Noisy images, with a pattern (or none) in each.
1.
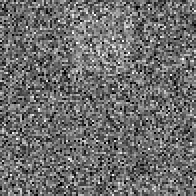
one block
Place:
top middle
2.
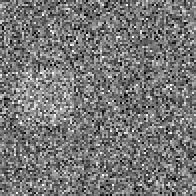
one block
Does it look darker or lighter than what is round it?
lighter
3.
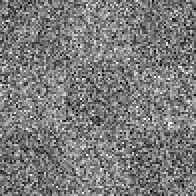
a checkerboard
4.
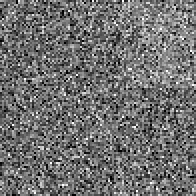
one block
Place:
top right
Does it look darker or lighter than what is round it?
lighter
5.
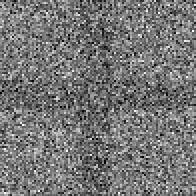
bands of rows crossing bands of columns
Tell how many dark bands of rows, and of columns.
1 and 1
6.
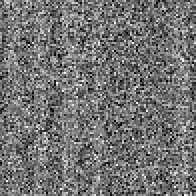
bands of columns
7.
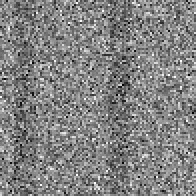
bands of columns
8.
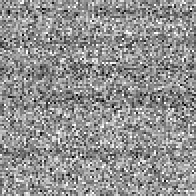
bands of rows
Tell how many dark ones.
5
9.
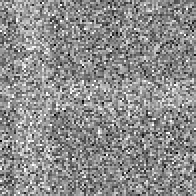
bands of rows crossing bands of columns
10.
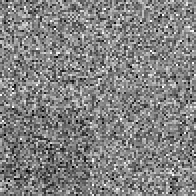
one block
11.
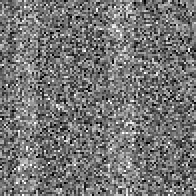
bands of columns
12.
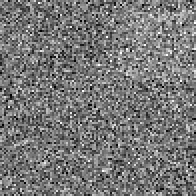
one block
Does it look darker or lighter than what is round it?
lighter
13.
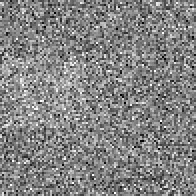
one block
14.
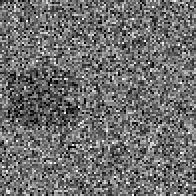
one block
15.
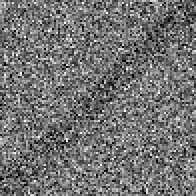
a diagonal band
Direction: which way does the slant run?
bottom left to top right
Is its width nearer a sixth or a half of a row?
a sixth
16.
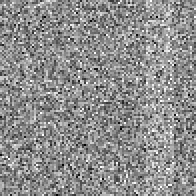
one band of columns
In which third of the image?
right
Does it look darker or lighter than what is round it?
lighter
